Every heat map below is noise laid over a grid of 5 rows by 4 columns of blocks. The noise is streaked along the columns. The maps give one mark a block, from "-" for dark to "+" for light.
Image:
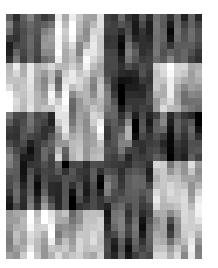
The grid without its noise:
- + - -
+ + - +
- + - -
- - - +
+ + - +
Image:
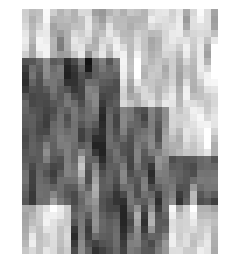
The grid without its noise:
+ + + +
- - + +
- - - +
- - - -
+ - - +
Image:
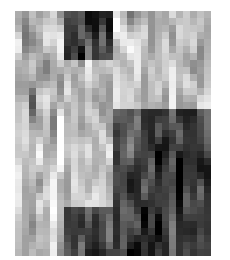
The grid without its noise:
+ - + +
+ + + +
+ + - -
+ + - -
+ - - -
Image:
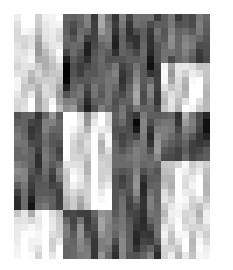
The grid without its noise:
+ - - -
+ - - +
- + - -
- + - +
+ - - +
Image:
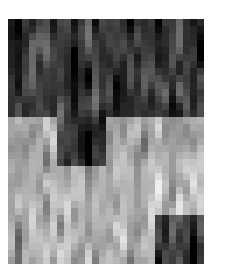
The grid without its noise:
- - - -
- - - -
+ - + +
+ + + +
+ + + -
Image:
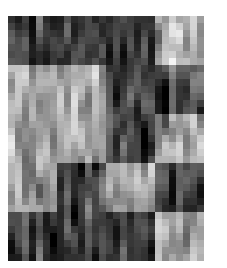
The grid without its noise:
- - - +
+ + - -
+ + - +
+ - + -
- - - +
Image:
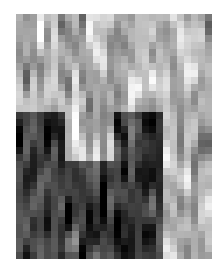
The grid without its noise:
+ + + +
+ + + +
- + - +
- - - +
- - - +
